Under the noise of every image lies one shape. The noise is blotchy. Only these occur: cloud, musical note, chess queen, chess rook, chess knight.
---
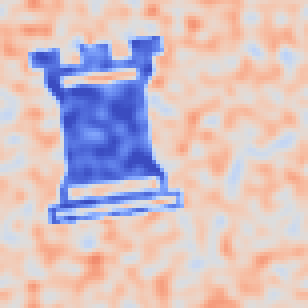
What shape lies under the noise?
chess rook
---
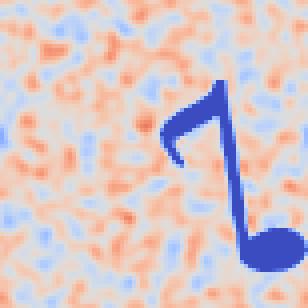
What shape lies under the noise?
musical note
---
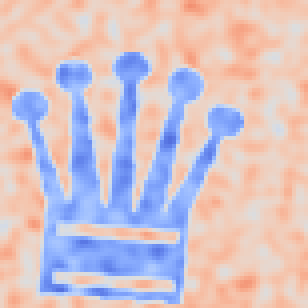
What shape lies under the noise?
chess queen
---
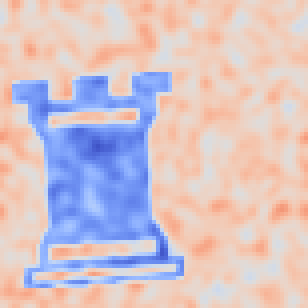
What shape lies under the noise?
chess rook
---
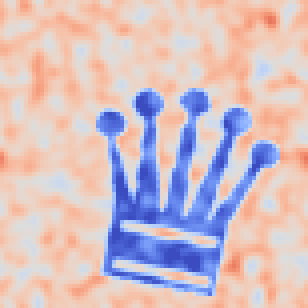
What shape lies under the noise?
chess queen
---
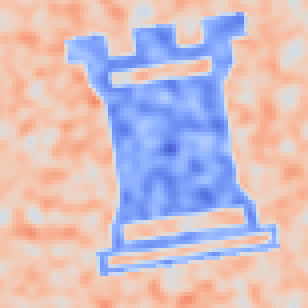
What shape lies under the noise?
chess rook
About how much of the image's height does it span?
nearly all
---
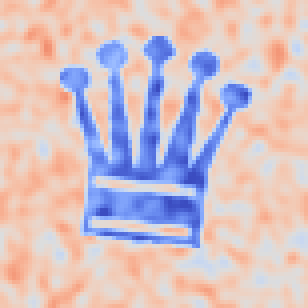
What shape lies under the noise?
chess queen
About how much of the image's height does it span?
two thirds
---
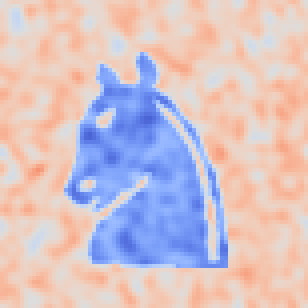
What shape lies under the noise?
chess knight
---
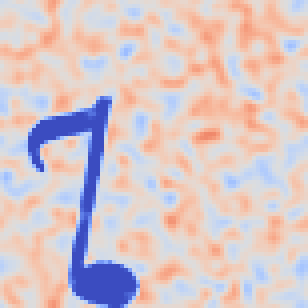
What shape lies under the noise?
musical note
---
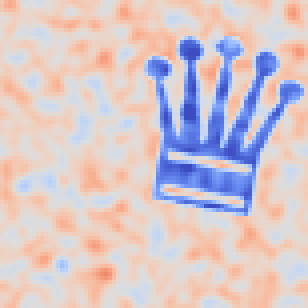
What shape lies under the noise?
chess queen
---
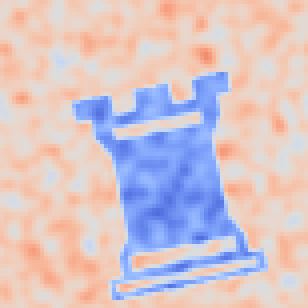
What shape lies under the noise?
chess rook
